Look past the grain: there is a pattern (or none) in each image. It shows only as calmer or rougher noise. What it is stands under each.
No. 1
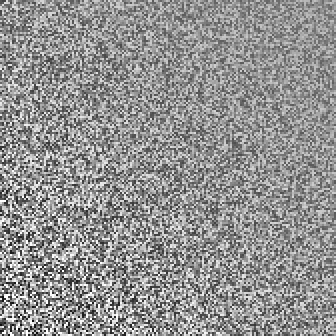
a smooth slope
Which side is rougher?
bottom left
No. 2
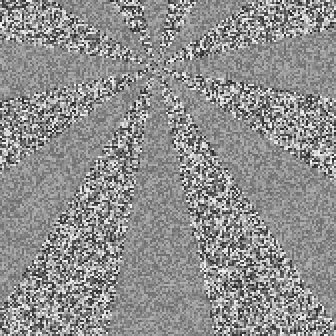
spokes from one point
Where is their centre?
top middle
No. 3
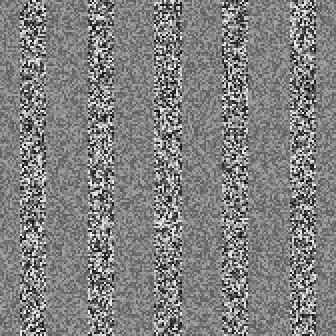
vertical stripes
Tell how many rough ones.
5
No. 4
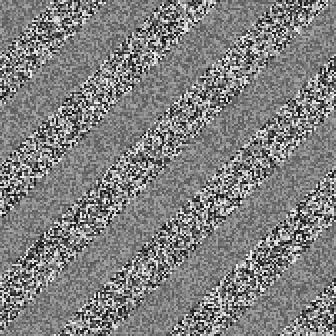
diagonal stripes
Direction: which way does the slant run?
bottom left to top right
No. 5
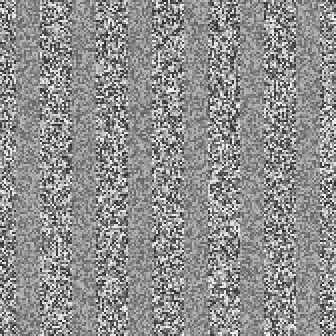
vertical stripes
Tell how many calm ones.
6
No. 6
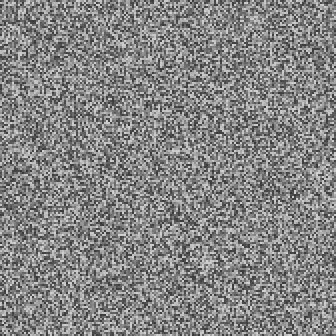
only noise
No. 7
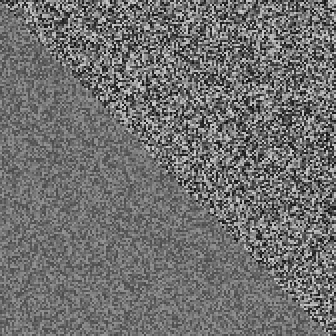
a sharp edge
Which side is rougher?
top right
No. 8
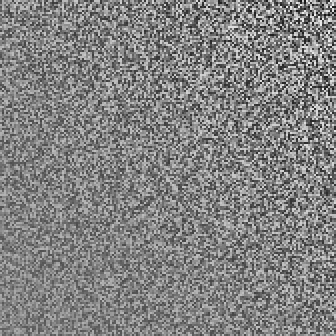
a smooth slope
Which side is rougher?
top right
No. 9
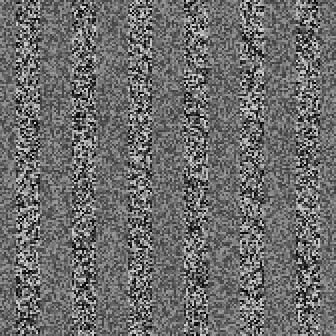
vertical stripes
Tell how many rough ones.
6
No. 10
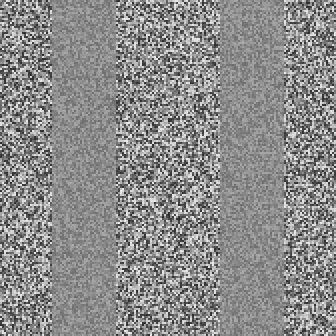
vertical stripes
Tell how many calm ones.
2
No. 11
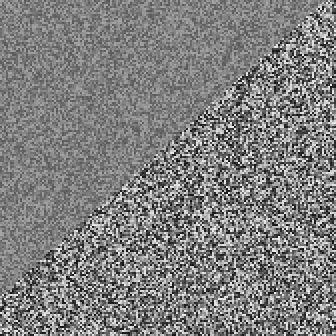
a sharp edge
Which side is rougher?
bottom right
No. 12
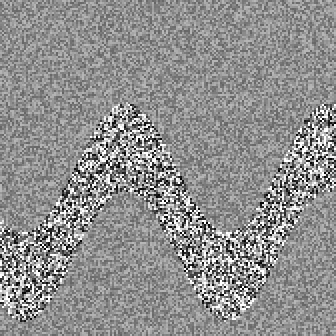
a wavy band
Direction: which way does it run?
left to right
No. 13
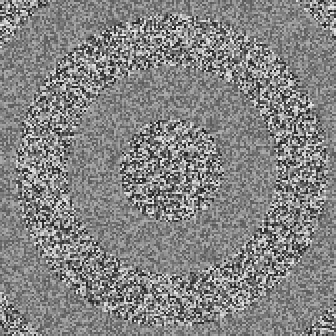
rings round one point
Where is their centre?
centre
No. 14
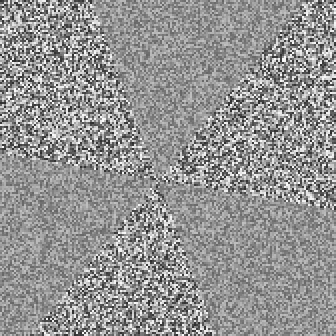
spokes from one point
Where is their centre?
centre
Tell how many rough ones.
3
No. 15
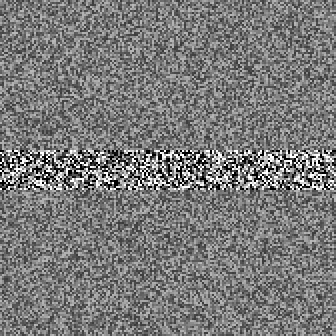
one horizontal stripe
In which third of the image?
middle
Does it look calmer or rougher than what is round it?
rougher
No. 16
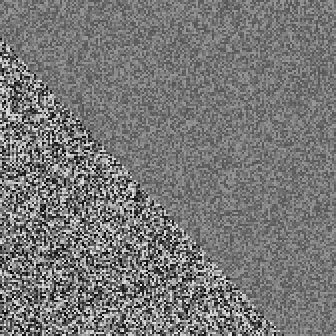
a sharp edge
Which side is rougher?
bottom left
